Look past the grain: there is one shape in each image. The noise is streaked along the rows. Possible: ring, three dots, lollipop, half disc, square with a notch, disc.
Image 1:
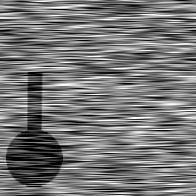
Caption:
dark lollipop
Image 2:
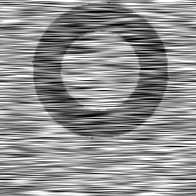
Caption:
dark ring
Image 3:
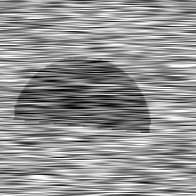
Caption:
dark half disc
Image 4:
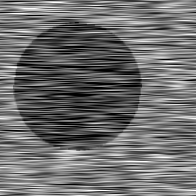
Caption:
dark disc
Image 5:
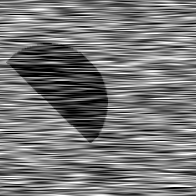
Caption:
dark half disc
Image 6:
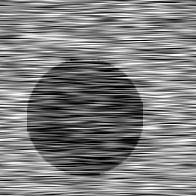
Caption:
dark disc
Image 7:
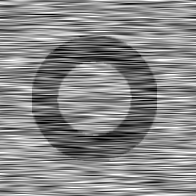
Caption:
dark ring
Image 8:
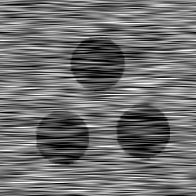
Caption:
dark three dots
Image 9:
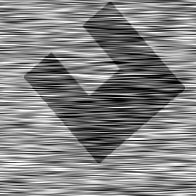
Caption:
dark square with a notch
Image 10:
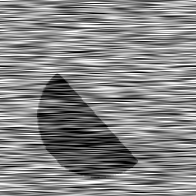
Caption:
dark half disc
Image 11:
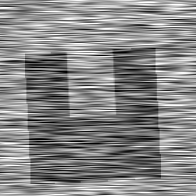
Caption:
dark square with a notch
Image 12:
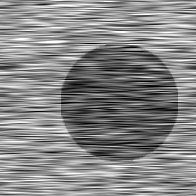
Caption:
dark disc
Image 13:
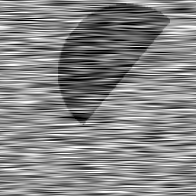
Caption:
dark half disc
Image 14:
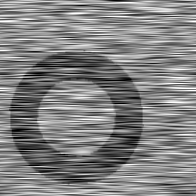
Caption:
dark ring
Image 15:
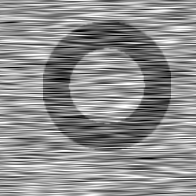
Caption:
dark ring
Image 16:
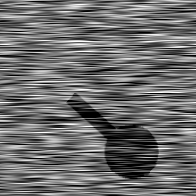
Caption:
dark lollipop
